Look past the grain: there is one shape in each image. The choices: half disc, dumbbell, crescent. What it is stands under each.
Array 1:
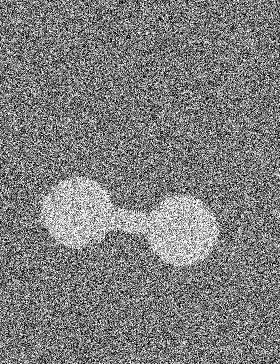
dumbbell
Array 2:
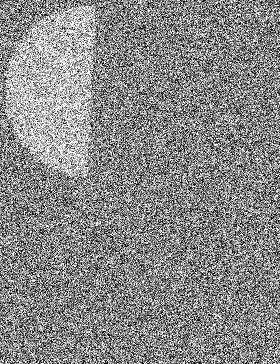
half disc
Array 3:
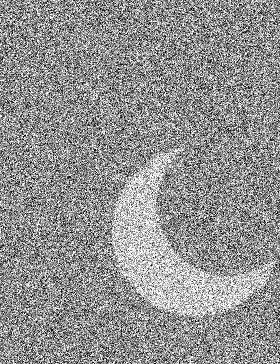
crescent
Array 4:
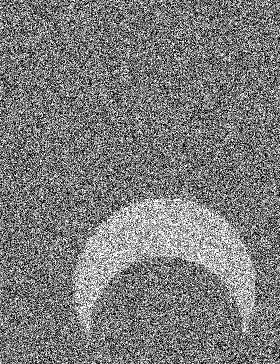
crescent
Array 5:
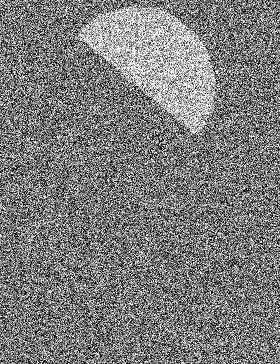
half disc
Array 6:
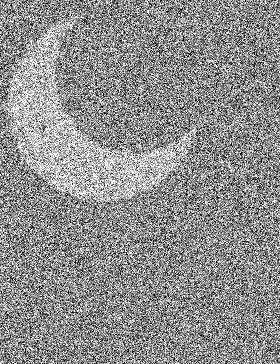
crescent
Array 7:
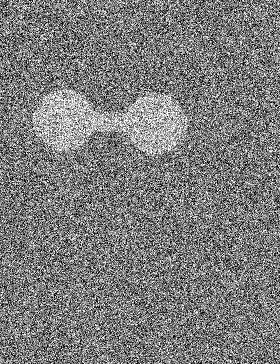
dumbbell
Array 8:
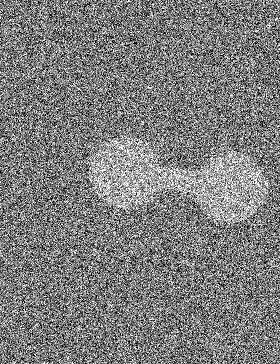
dumbbell
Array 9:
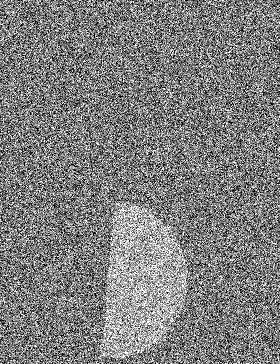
half disc
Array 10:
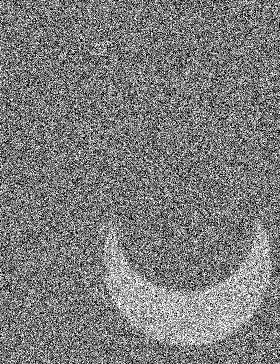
crescent
